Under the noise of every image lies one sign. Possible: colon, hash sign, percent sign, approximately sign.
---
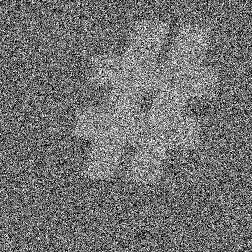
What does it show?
light hash sign
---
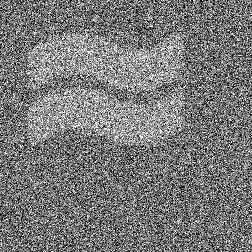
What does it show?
light approximately sign
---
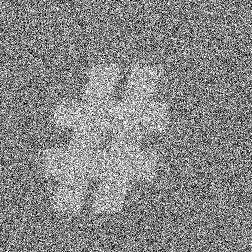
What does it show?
light hash sign
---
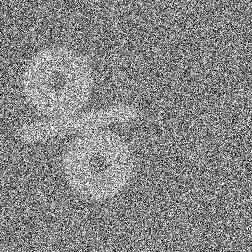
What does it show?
light percent sign
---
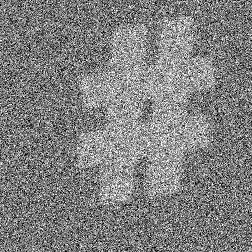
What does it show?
light hash sign
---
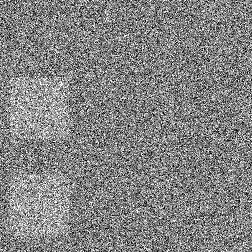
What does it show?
light colon
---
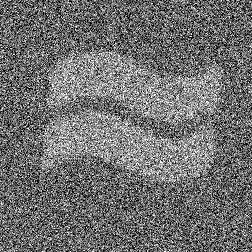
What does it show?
light approximately sign
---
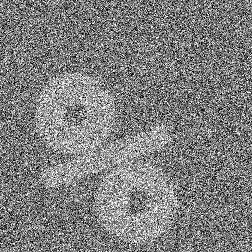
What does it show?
light percent sign
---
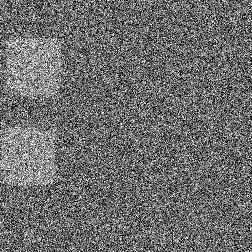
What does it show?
light colon
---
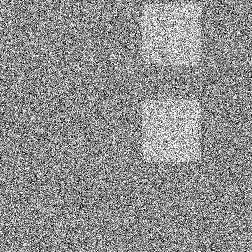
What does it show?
light colon
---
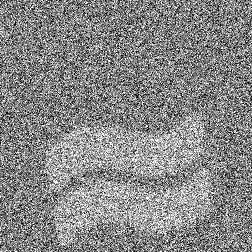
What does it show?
light approximately sign
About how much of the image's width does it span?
two thirds
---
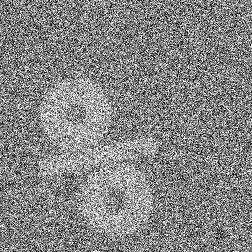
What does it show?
light percent sign
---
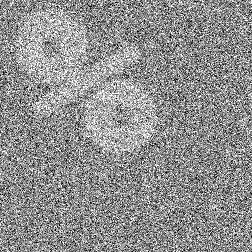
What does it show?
light percent sign
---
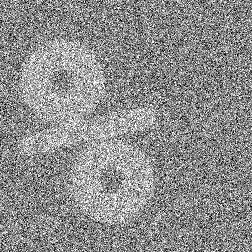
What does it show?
light percent sign
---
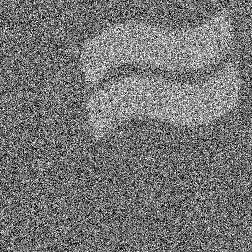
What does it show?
light approximately sign
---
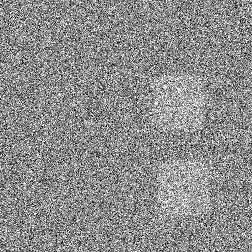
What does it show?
light colon
